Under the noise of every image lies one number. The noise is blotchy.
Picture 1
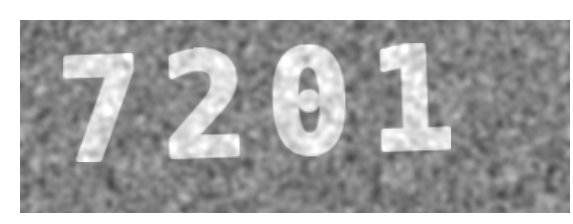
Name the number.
7201
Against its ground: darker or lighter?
lighter
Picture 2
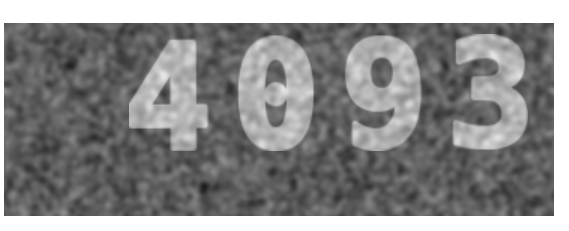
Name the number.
4093
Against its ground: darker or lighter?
lighter
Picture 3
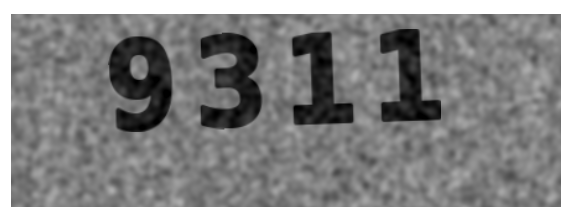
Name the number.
9311
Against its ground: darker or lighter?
darker
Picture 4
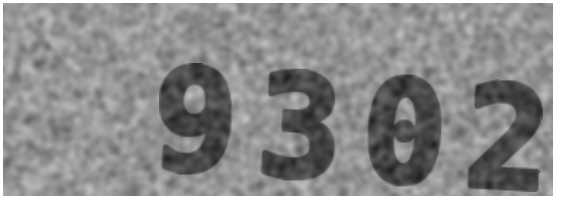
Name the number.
9302
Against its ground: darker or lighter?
darker
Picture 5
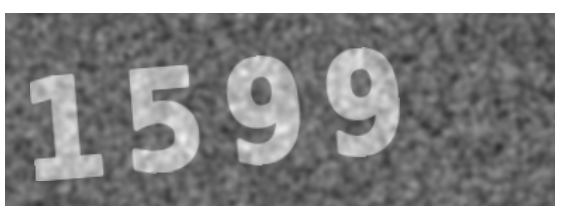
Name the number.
1599
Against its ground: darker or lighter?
lighter
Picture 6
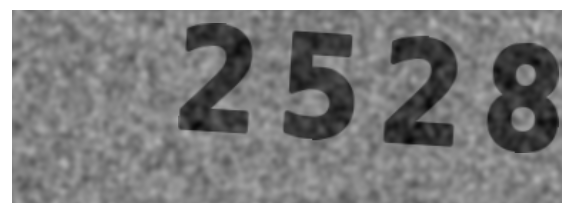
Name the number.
2528
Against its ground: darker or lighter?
darker
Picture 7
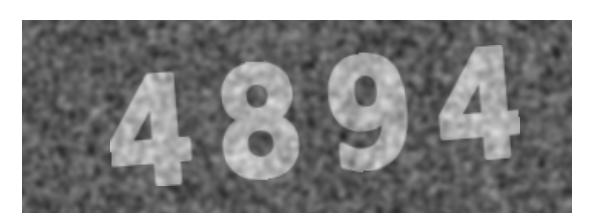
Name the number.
4894
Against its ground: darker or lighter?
lighter
